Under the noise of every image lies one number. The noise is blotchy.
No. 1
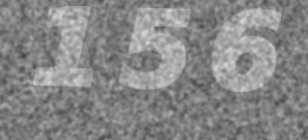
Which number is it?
156
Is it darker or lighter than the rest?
lighter
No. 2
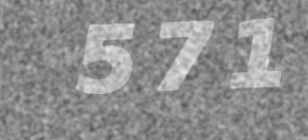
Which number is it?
571
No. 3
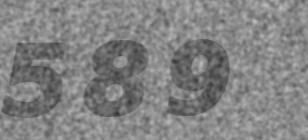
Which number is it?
589
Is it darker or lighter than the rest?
darker
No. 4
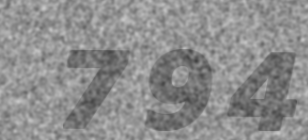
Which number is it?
794
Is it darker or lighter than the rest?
darker
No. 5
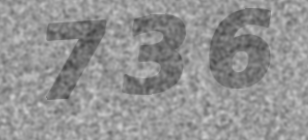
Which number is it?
736
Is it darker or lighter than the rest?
darker
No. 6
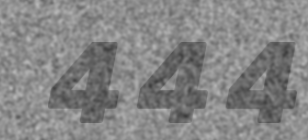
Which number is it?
444
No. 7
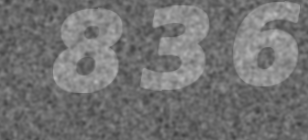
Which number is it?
836
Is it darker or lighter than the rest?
lighter
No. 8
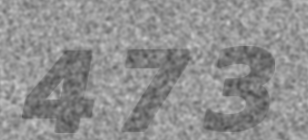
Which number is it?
473
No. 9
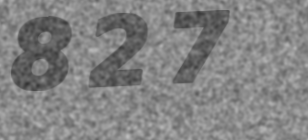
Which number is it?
827
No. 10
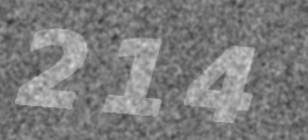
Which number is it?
214
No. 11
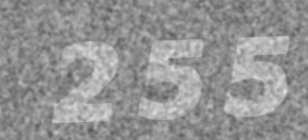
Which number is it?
255
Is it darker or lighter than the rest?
lighter
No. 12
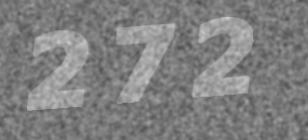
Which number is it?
272
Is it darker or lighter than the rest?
lighter
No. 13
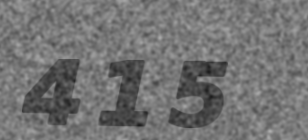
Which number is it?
415
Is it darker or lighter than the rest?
darker
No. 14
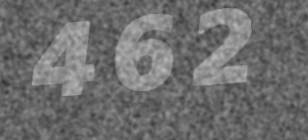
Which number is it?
462
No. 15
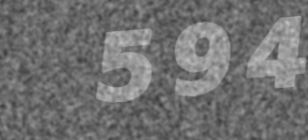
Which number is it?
594
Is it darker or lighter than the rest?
lighter
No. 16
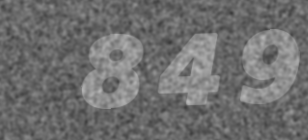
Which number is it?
849
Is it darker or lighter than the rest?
lighter
